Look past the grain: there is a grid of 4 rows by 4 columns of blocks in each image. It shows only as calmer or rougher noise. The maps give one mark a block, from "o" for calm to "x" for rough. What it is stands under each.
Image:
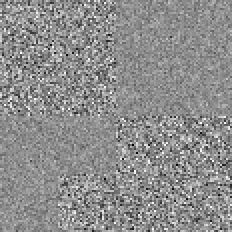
x x o o
x x o o
o o x x
o x x x
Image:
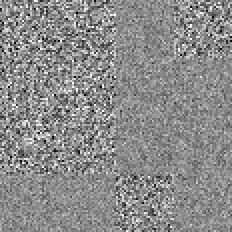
x x o x
x x o o
x x o o
o o x o
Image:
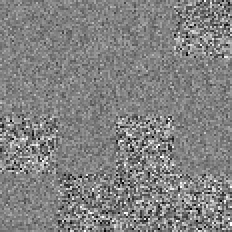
o o o x
o o o o
x o x o
o x x x
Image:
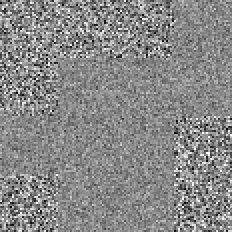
x x x o
x o o o
o o o x
x o o x
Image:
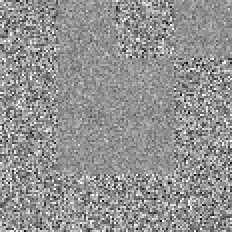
x o x o
x o o x
x o o x
x x x x
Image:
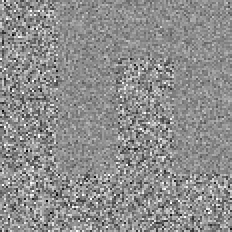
x o o o
x o x o
x o x o
x x x x
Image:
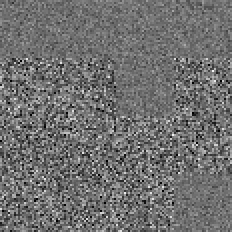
o o o o
x x o x
x x x x
x x x o
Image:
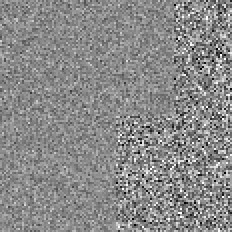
o o o x
o o o x
o o x x
o o x x
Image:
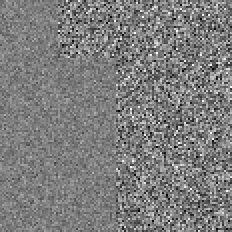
o x x x
o o x x
o o x x
o o x x
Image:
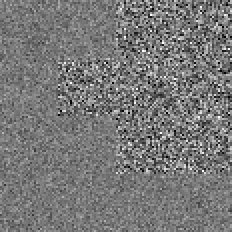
o o x x
o x x x
o o x x
o o o o
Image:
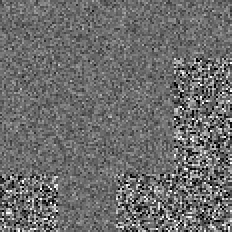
o o o o
o o o x
o o o x
x o x x
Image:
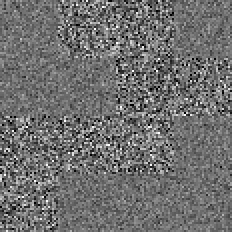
o x x o
o o x x
x x x o
x o o o
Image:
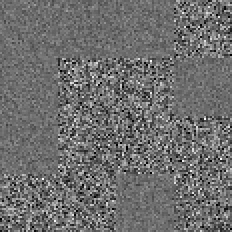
o o o x
o x x o
o x x x
x x o x
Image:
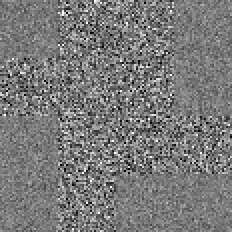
o x x o
x x x o
o x x x
o x o o
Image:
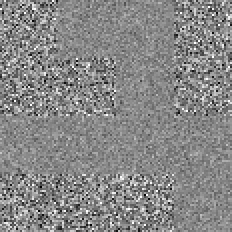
x o o x
x x o x
o o o o
x x x o
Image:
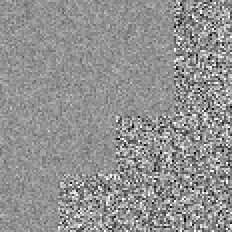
o o o x
o o o x
o o x x
o x x x
